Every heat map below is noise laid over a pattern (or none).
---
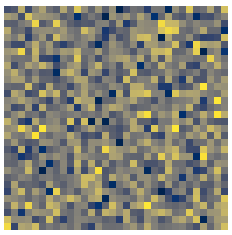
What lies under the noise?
only noise
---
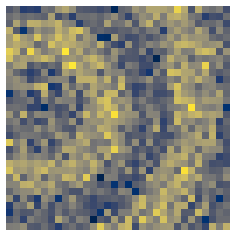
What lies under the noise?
rings round one point
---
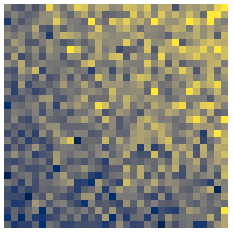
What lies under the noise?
a smooth slope
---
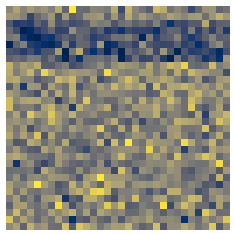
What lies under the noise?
one horizontal stripe
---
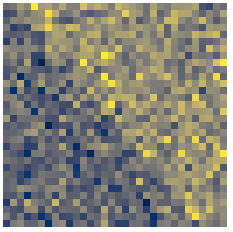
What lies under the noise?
a sharp edge
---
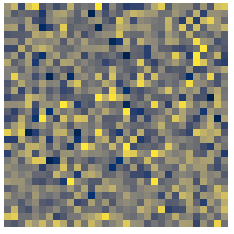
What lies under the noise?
only noise
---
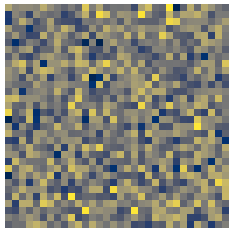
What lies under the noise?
only noise
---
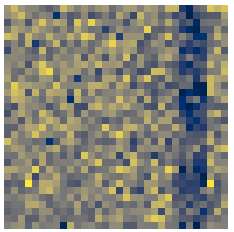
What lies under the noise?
one vertical stripe
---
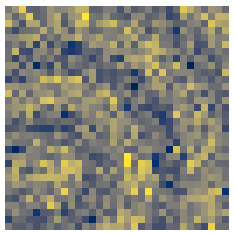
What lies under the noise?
rings round one point
